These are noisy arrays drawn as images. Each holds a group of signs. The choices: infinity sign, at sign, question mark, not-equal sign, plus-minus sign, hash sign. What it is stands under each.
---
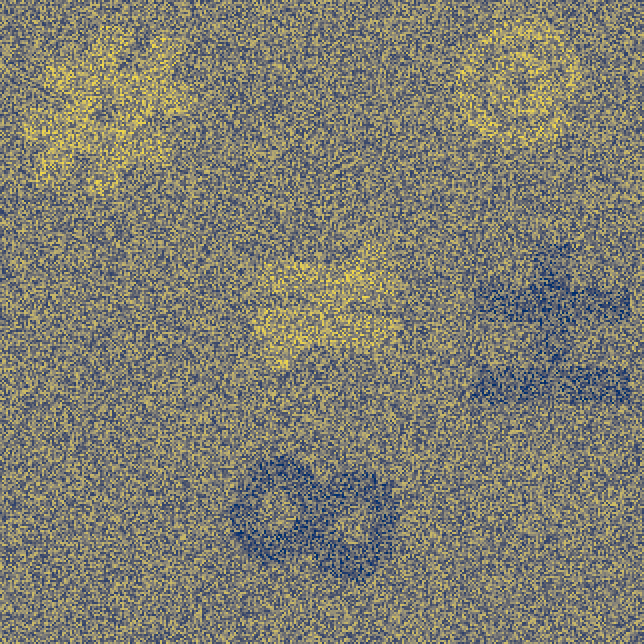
top left: light hash sign; top right: light at sign; centre: light not-equal sign; middle right: dark plus-minus sign; bottom middle: dark infinity sign
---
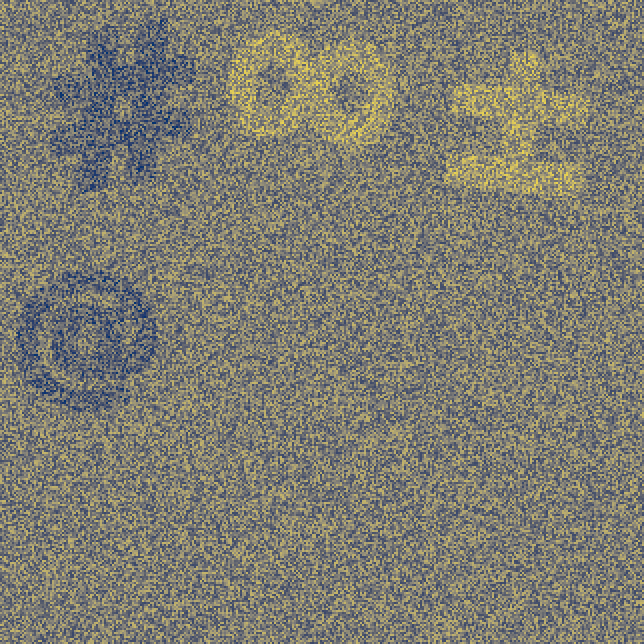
top left: dark hash sign; top middle: light infinity sign; top right: light plus-minus sign; middle left: dark at sign
